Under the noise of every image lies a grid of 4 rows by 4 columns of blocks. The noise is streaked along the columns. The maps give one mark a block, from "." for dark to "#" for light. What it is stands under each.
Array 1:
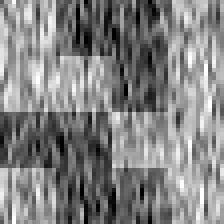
# . . #
# # . #
. . # #
# . . #
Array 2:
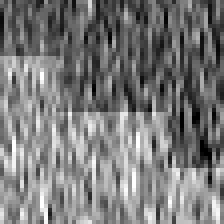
. . . .
# . . .
# # # .
# # # #
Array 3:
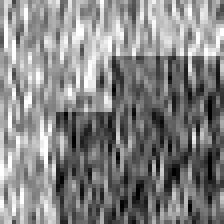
# # # #
# # . .
# . . .
# . . .
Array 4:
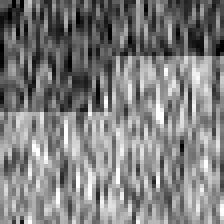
. . . .
. . # #
# # # #
# # # #
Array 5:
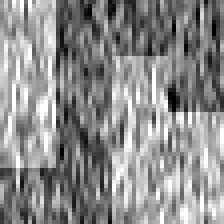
# . . .
# . # .
# . # #
. . # #
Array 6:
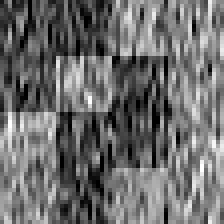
. . # #
. # . #
# . . #
# . # #
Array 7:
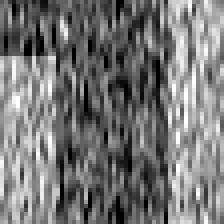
. . . #
# . . #
# . . #
# . . #
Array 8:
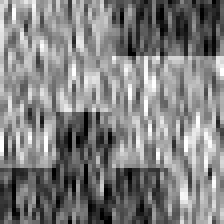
# # . .
# # # #
# . # #
. . . #
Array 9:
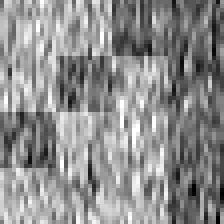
# # . .
# . # .
. # # .
# # # .
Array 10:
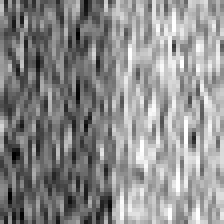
. . # #
. . # #
. . # #
. . # #
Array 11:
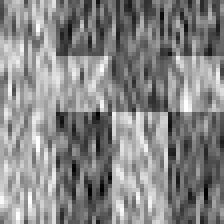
# . . .
# # . #
# . # .
# . # .
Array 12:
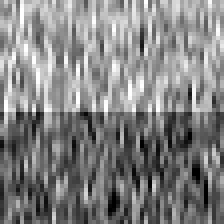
# # # #
# # # #
. . . .
. . . .
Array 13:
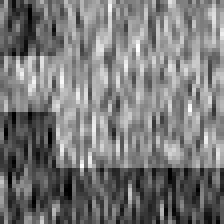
. # # #
# # # #
. # # #
. . . .
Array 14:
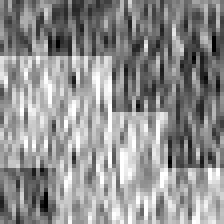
. . . .
# # . .
# # # .
. # # #
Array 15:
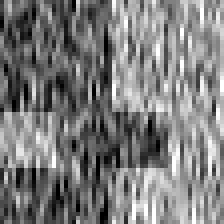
. . # #
. . # #
# . . #
. . # #
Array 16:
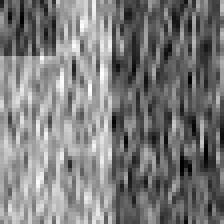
. # . .
# # . .
# # . .
# # . .
